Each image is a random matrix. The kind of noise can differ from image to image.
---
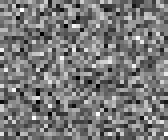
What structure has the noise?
independent entries
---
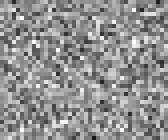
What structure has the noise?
independent entries
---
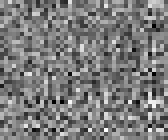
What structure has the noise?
low rank plus noise
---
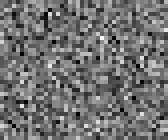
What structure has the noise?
independent entries
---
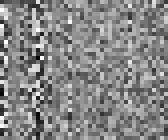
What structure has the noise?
columns of uneven size
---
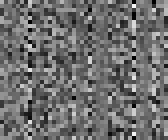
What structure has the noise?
columns of uneven size
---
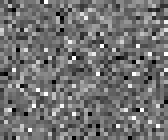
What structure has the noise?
heavy tails
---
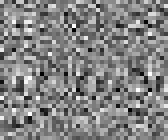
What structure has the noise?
low rank plus noise
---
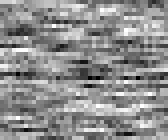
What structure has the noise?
streaked along the rows
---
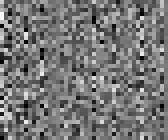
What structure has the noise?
columns of uneven size
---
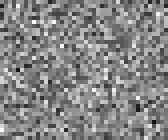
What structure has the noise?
independent entries
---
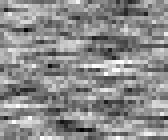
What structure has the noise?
streaked along the rows
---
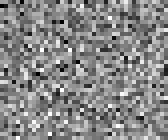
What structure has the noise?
independent entries
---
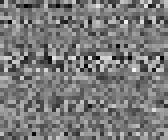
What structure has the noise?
rows of uneven size
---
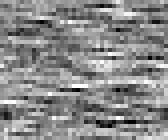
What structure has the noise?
streaked along the rows
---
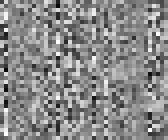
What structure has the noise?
columns of uneven size
